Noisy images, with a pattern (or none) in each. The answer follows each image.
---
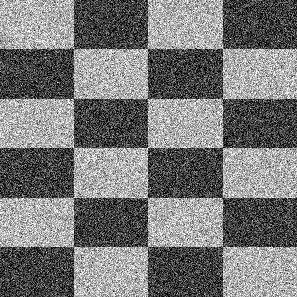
a checkerboard
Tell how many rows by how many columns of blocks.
6 by 4
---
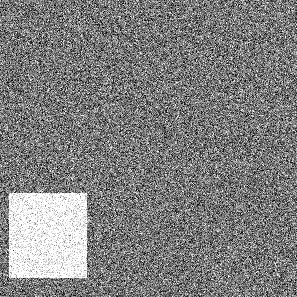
one block
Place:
bottom left
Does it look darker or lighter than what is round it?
lighter
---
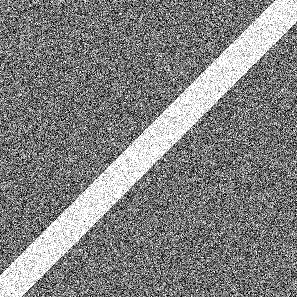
a diagonal band
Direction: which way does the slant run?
bottom left to top right
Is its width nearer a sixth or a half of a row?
a sixth
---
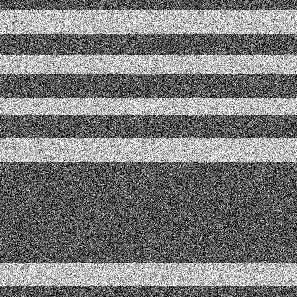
bands of rows
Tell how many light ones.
5
